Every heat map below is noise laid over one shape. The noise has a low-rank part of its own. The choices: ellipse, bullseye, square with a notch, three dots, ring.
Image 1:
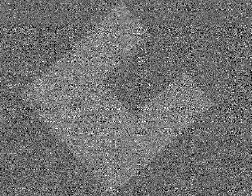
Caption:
light square with a notch
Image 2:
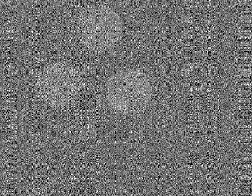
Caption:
light three dots
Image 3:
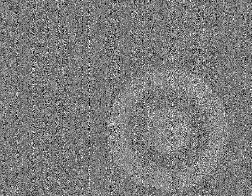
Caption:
light bullseye
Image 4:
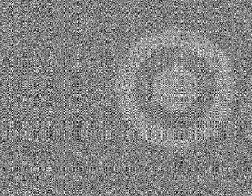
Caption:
light bullseye
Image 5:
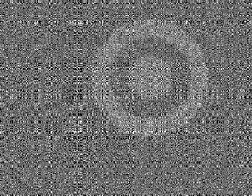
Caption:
light bullseye
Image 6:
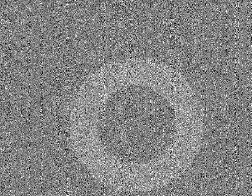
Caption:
light ring
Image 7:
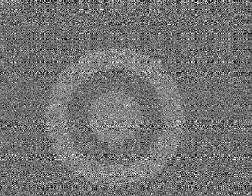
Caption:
light bullseye
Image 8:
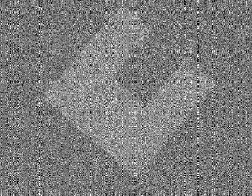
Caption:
light square with a notch
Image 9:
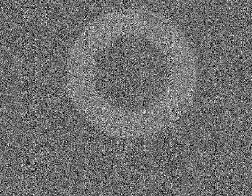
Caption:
light ring
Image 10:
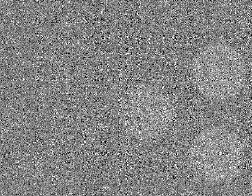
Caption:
light three dots
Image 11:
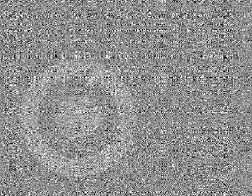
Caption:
light bullseye
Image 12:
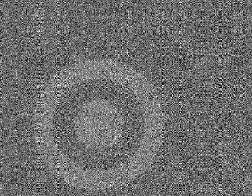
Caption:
light bullseye
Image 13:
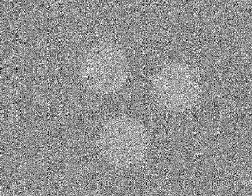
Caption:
light three dots
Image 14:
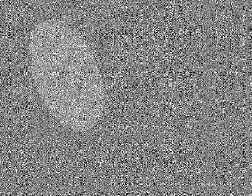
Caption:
light ellipse
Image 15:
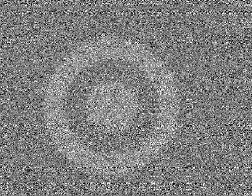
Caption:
light bullseye
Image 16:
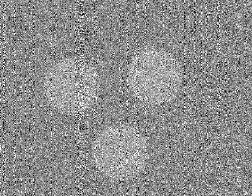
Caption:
light three dots
